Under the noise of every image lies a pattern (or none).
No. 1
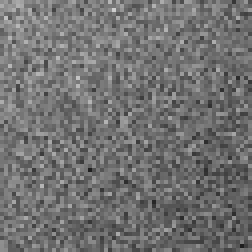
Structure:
a smooth slope
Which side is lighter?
top left
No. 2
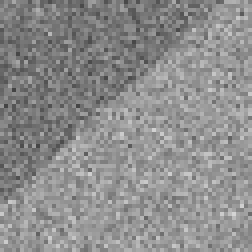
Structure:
a sharp edge
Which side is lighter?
bottom right
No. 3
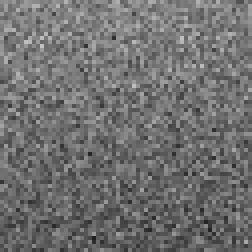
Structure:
a smooth slope
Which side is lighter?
top
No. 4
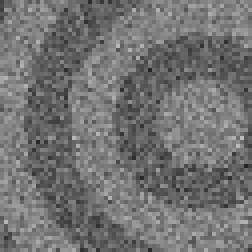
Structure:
rings round one point
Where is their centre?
middle right
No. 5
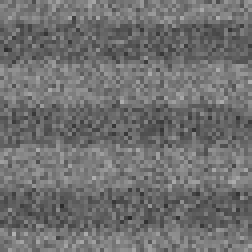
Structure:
horizontal stripes
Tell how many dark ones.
3
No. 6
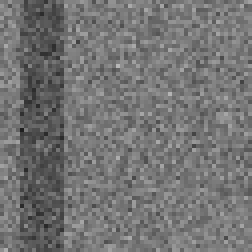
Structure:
one vertical stripe
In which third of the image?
left
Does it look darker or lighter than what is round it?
darker
